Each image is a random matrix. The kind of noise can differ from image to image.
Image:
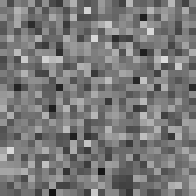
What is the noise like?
independent entries
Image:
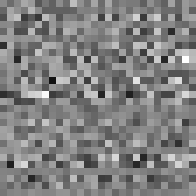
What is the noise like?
rows of uneven size
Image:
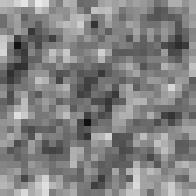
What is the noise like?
blotchy
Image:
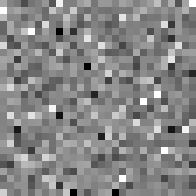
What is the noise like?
heavy tails
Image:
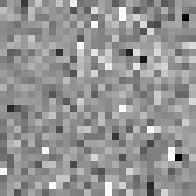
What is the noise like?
heavy tails
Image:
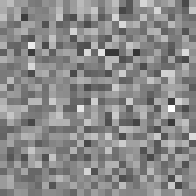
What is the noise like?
low rank plus noise
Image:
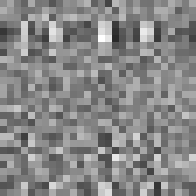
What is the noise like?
low rank plus noise
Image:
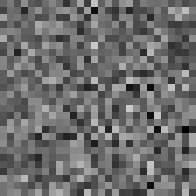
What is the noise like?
low rank plus noise
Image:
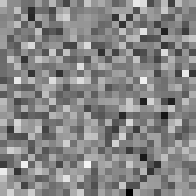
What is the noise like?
independent entries
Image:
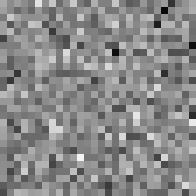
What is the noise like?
independent entries
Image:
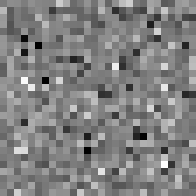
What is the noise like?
heavy tails
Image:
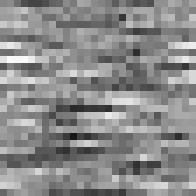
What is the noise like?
streaked along the rows
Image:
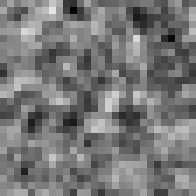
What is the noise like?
blotchy
